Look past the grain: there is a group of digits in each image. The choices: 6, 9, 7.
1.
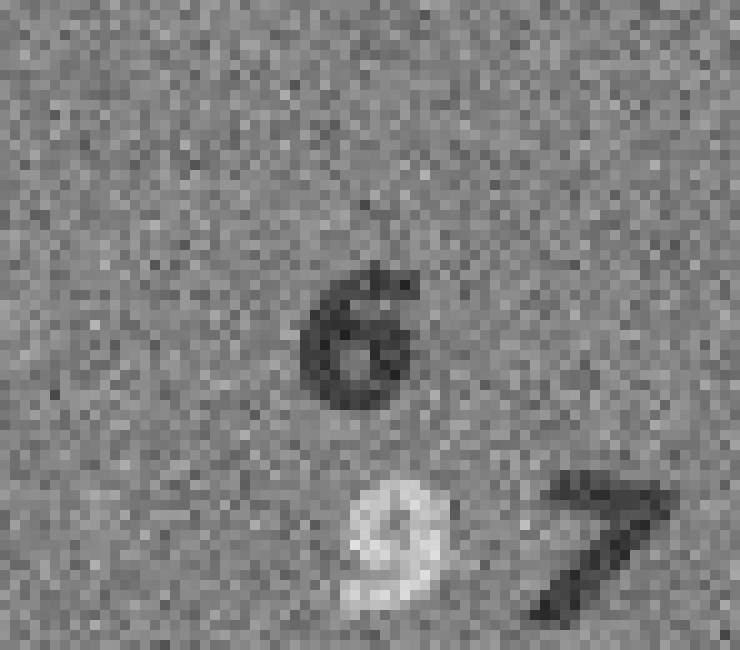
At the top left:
nothing
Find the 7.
bottom right
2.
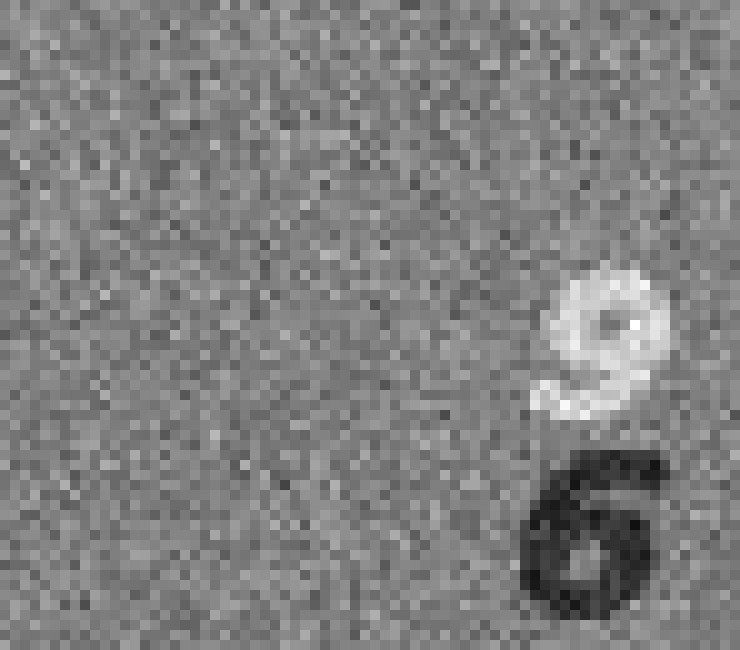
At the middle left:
nothing
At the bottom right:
6
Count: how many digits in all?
2
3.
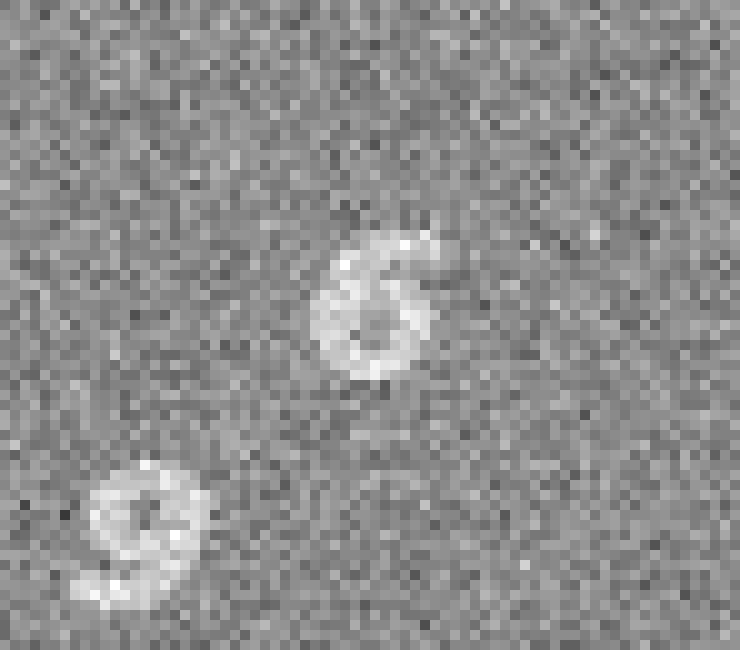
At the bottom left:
9
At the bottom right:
nothing
